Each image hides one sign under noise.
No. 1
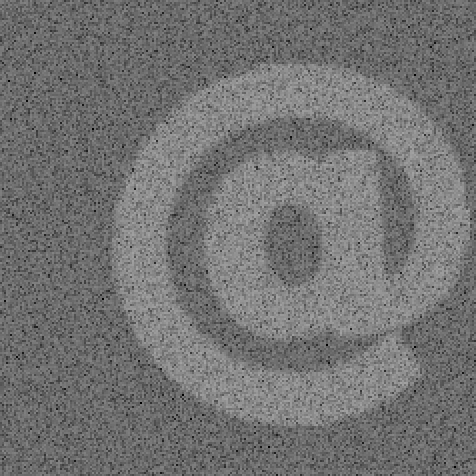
at sign
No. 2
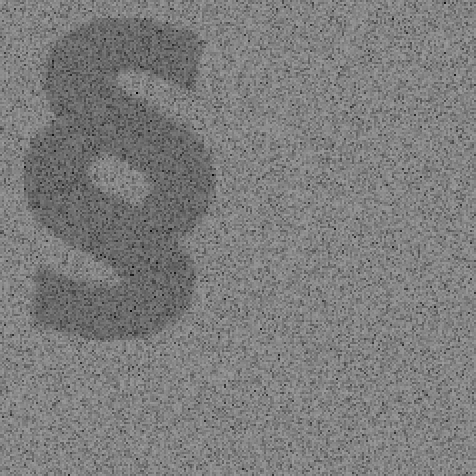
section sign
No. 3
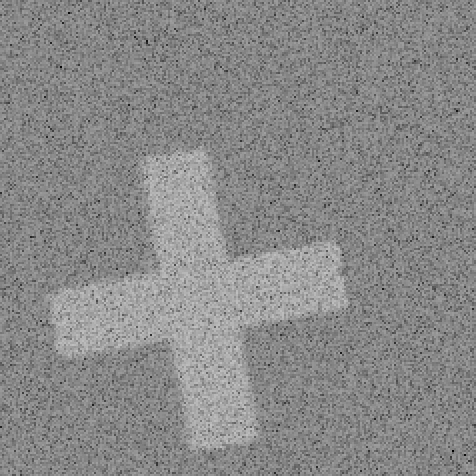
plus sign
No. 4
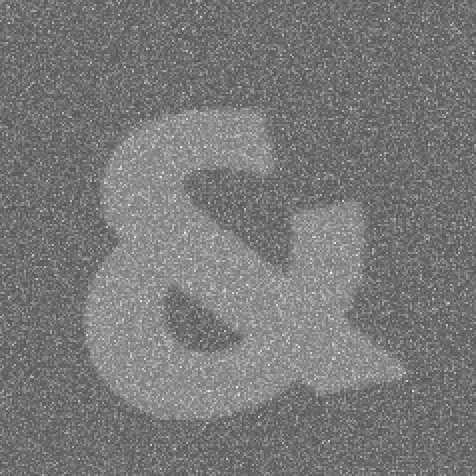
ampersand
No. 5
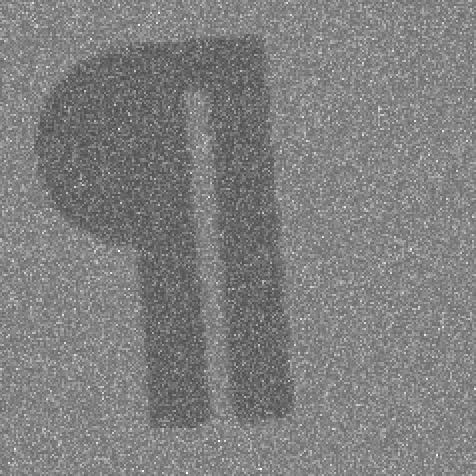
pilcrow
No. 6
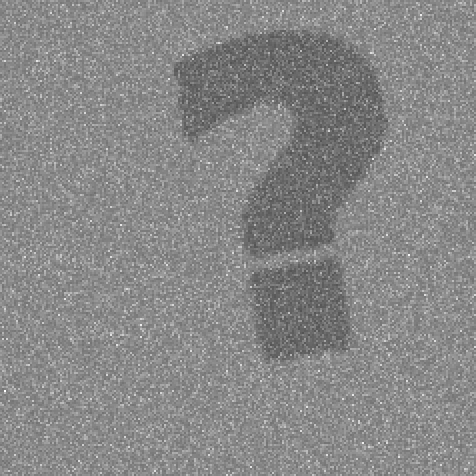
question mark
